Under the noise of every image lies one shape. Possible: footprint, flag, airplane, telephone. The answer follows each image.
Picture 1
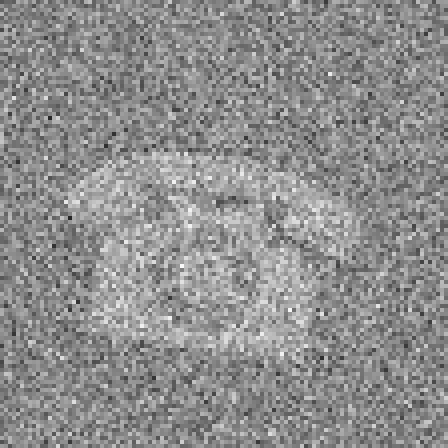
telephone
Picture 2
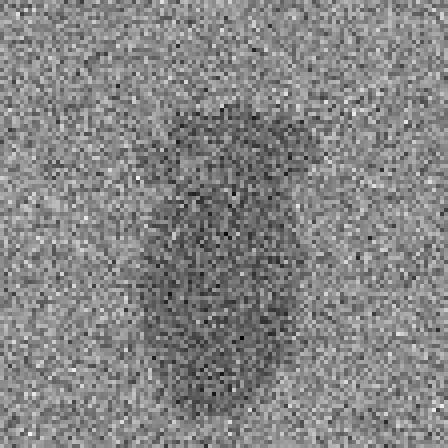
footprint
